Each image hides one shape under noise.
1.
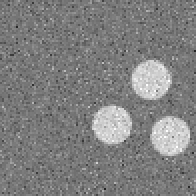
light three dots
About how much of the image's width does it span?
half
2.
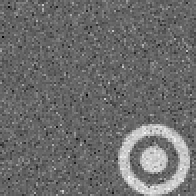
light bullseye, bottom right
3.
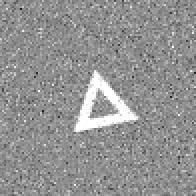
light triangle frame, centre
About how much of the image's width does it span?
a third
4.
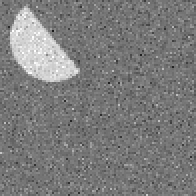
light half disc, top left
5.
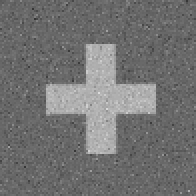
light cross
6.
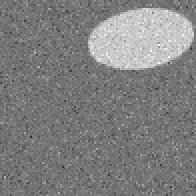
light ellipse
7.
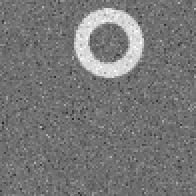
light ring, top middle
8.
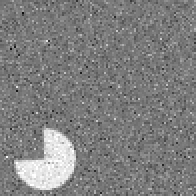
light disc with a wedge cut out, bottom left
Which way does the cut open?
up and left
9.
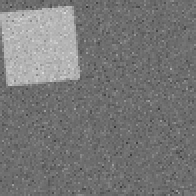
light square, top left
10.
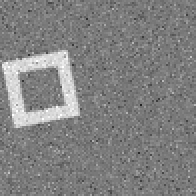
light square frame, middle left
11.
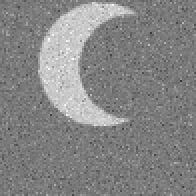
light crescent
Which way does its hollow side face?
right
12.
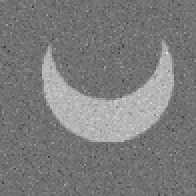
light crescent
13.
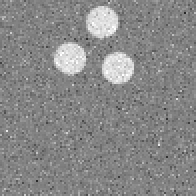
light three dots, top middle
